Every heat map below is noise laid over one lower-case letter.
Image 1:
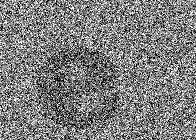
dark e
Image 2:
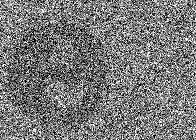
dark e
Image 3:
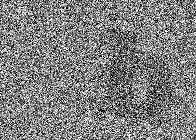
dark b
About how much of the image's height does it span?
two thirds
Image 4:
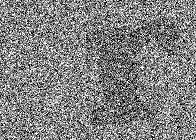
dark r
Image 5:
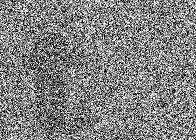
dark t
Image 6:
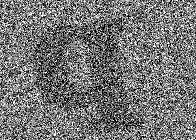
dark q
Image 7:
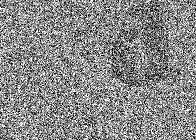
dark d
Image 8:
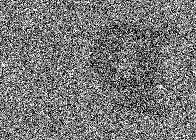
dark q
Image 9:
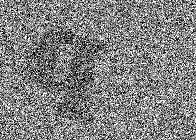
dark q
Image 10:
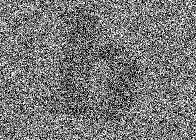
dark b
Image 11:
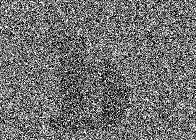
dark b
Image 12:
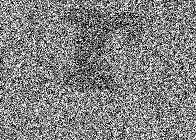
dark r
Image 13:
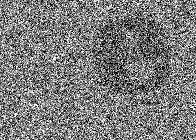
dark e
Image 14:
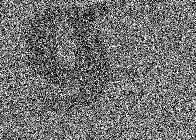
dark g
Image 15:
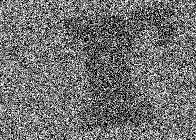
dark r
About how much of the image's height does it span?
nearly all
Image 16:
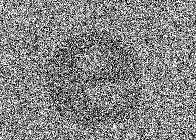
dark e
